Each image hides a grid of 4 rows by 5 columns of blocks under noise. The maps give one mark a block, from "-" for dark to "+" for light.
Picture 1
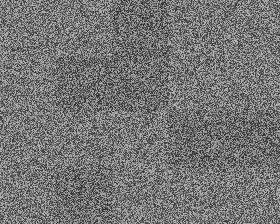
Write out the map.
++-++
+--++
+++--
+-+++
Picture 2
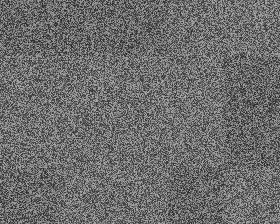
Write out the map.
---++
++++-
++++-
-++-+
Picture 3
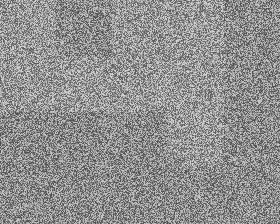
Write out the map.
+-++-
++++-
---+-
-----
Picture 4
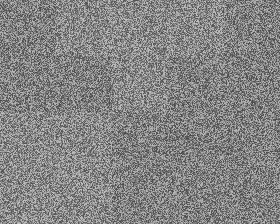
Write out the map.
-+++-
--+--
++---
++---
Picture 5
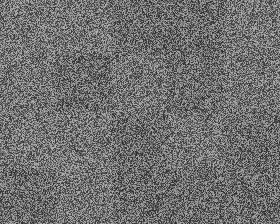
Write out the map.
++--+
+-+-+
++-+-
-+---
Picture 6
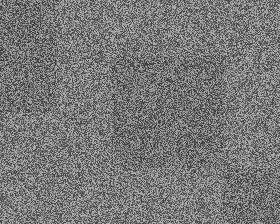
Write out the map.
-++++
-+--+
++--+
++++-
